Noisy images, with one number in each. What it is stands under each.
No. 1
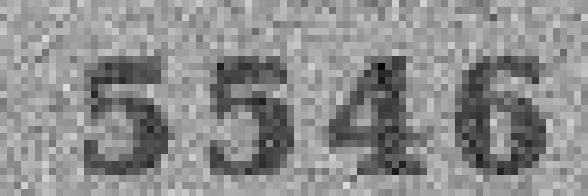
5546
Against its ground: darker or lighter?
darker
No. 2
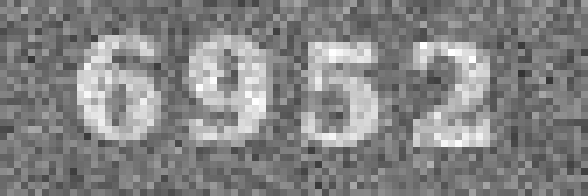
6952
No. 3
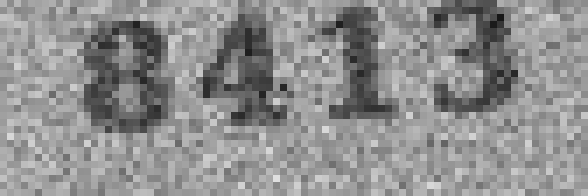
8413
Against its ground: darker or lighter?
darker
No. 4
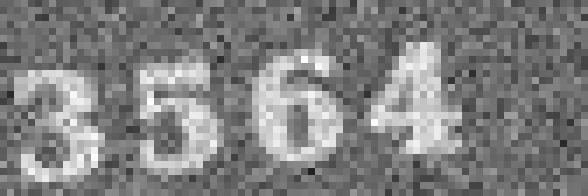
3564
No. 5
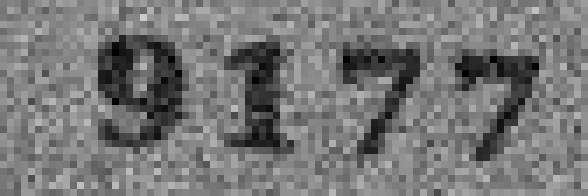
9177
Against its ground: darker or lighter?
darker
